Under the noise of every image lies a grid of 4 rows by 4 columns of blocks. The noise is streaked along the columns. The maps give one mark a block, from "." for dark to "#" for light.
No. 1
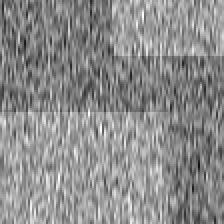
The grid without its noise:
. . # #
. . . .
# # # .
# # # .
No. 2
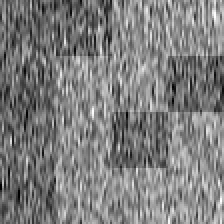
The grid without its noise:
. . # #
. # # .
. # . #
. # # #
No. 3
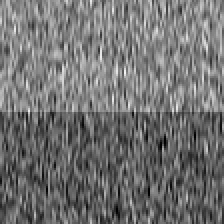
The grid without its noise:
# # # #
# # # #
. . . .
. . . .
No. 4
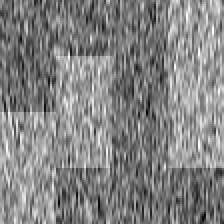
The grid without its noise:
. . . #
. # . #
# # . #
# . . .
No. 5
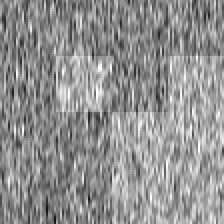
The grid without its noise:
. . . .
. # . #
. . # #
. . # #
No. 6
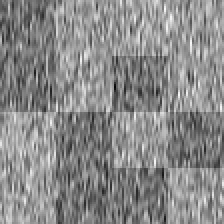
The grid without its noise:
. # # #
. # . #
# . # .
# . . #
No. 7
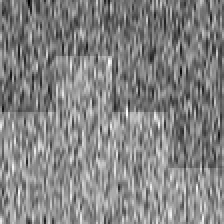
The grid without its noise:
. . . .
. # . .
# # # .
# # # #
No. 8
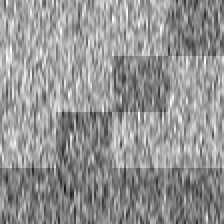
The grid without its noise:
# # # .
# # . #
# . # #
. . . .
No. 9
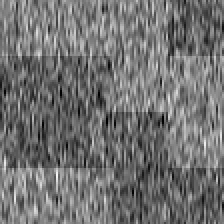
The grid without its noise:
# # # .
. . # #
. . . #
# # . .
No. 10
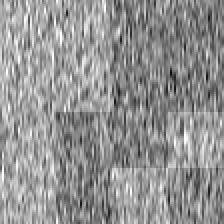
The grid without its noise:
# # . .
# # . .
# . . #
# . # .
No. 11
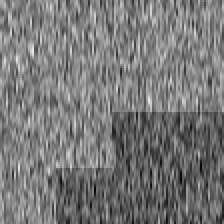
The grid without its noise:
# # # #
# # # #
# # . .
# . . .
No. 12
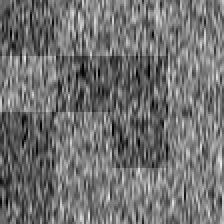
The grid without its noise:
. # # #
# . . #
. # . #
. # # #
